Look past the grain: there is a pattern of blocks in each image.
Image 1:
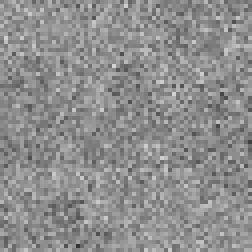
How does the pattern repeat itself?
the same after a half turn
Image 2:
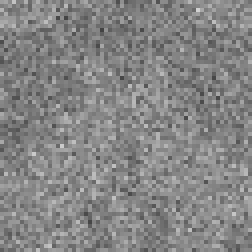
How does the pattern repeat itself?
left and right mirror each other
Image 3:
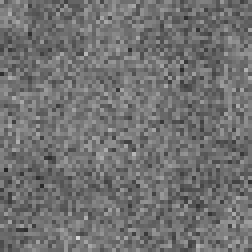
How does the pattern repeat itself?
mirrored about the diagonal from the top left
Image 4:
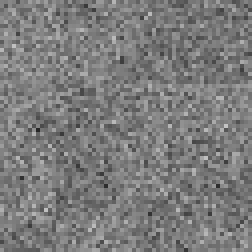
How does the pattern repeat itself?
no symmetry
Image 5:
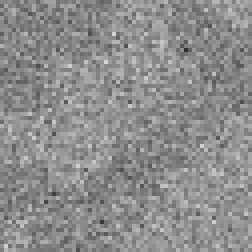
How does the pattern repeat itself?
mirrored about the diagonal from the top left
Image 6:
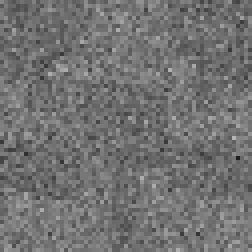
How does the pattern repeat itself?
left and right mirror each other
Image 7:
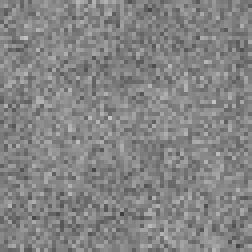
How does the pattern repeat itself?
the same after a half turn
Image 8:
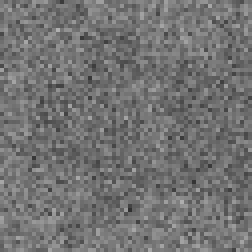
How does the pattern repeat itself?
top and bottom mirror each other
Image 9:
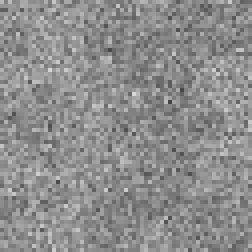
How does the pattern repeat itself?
top and bottom mirror each other
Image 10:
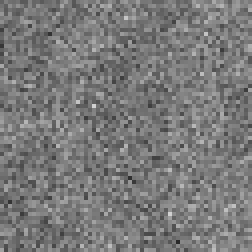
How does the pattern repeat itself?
top and bottom mirror each other
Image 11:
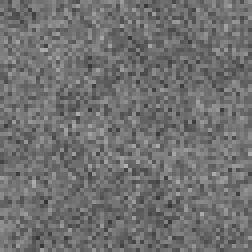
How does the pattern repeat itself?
no symmetry
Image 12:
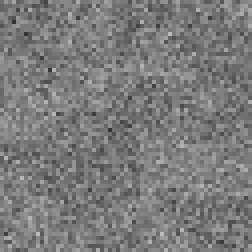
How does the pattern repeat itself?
mirrored about the diagonal from the bottom left
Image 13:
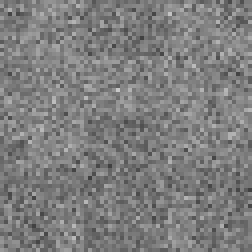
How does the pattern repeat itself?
left and right mirror each other
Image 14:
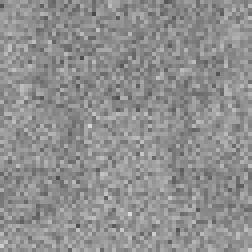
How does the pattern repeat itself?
left and right mirror each other
